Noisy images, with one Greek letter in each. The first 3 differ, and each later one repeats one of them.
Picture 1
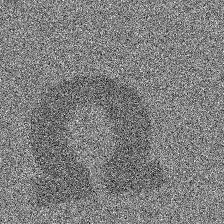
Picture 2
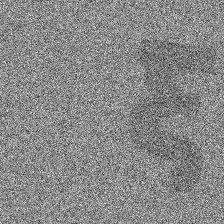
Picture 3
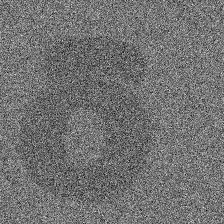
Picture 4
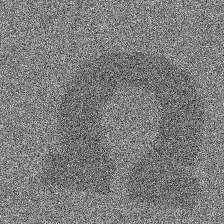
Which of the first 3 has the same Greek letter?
1
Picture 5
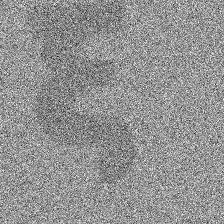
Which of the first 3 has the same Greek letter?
2
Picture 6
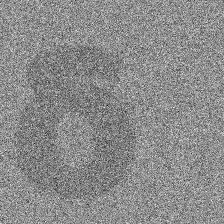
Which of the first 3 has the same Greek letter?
3
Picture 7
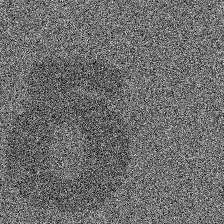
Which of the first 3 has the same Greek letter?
3
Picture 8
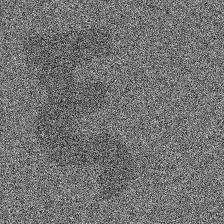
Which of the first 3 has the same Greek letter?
2
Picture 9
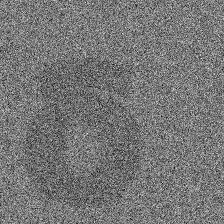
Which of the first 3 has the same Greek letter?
3
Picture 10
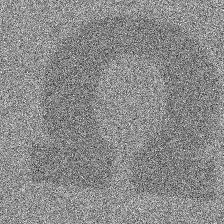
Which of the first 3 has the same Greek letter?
1
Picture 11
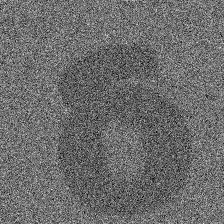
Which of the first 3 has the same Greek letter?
3
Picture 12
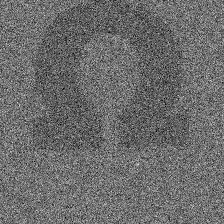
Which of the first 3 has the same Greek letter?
1
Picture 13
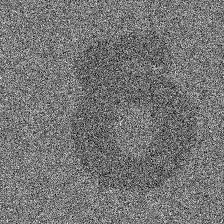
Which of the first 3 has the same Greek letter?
3
